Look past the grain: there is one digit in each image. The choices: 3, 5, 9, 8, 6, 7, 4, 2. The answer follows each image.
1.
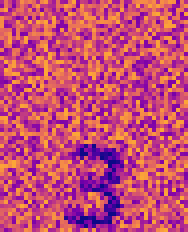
3
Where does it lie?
bottom middle
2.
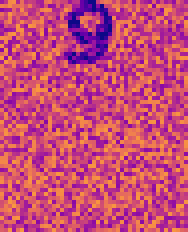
9
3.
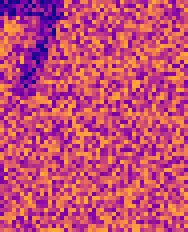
7
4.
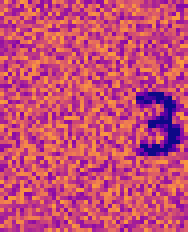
3
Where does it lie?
middle right
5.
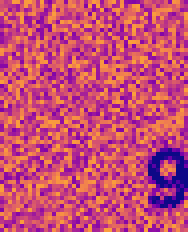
9
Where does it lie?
bottom right
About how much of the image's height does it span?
a quarter
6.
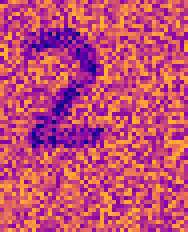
2
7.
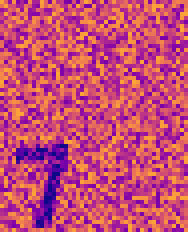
7
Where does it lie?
bottom left
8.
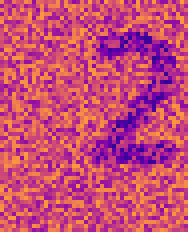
2
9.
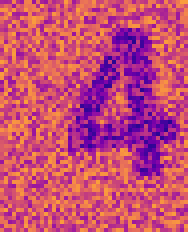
4
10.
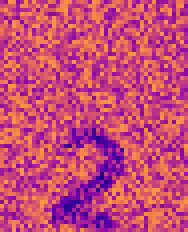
2
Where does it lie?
bottom middle
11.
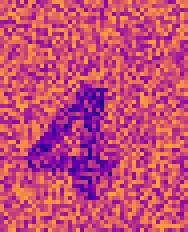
4
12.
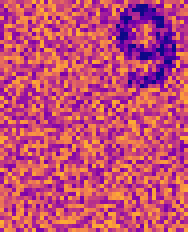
9
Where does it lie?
top right
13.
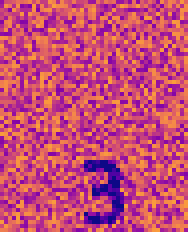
3
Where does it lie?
bottom middle
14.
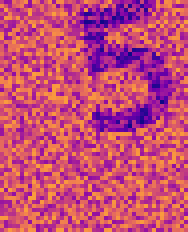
5
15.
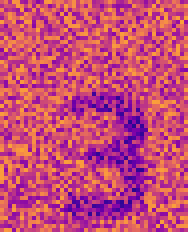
3
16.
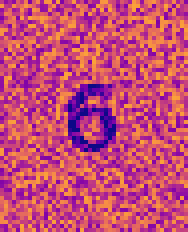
6
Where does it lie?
centre
